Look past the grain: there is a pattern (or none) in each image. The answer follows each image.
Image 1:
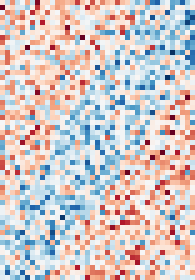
a diagonal band
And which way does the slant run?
bottom left to top right
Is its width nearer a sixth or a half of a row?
a half
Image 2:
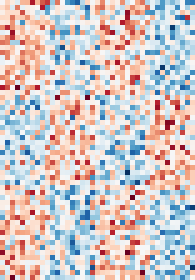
a checkerboard
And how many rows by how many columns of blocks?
3 by 4
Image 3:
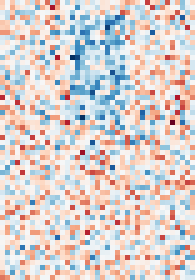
one block
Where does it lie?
top middle
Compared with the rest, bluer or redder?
bluer
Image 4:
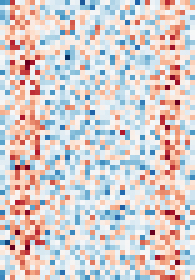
bands of columns
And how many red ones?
2
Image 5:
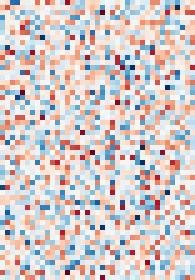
only noise
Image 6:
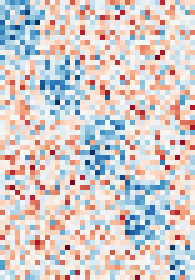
blocks along the diagonal
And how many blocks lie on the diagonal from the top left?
5
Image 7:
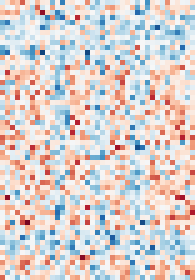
bands of rows crossing bands of columns
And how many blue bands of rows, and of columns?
2 and 3
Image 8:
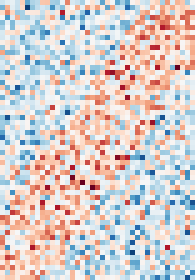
a diagonal band
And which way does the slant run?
bottom left to top right
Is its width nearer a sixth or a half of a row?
a half
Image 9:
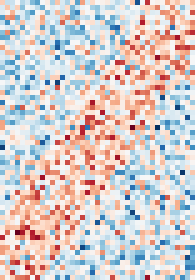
a diagonal band
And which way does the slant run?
bottom left to top right
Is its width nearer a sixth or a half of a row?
a half
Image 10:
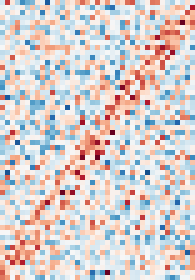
a diagonal band
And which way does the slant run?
bottom left to top right
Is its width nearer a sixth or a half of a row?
a sixth
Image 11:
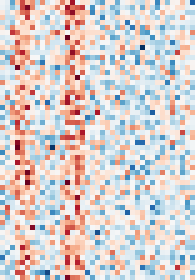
bands of columns
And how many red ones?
2
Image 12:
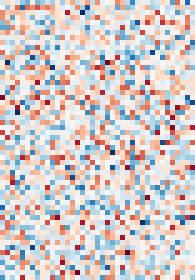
only noise
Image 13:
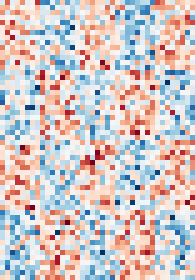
a checkerboard
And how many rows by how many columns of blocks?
4 by 5
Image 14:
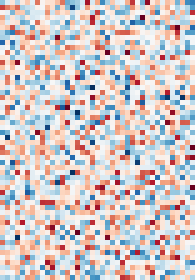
only noise
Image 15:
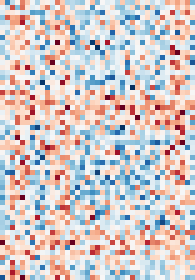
bands of rows crossing bands of columns
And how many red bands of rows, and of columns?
2 and 3
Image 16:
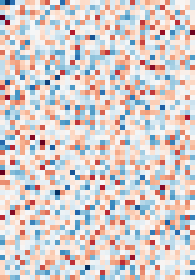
only noise
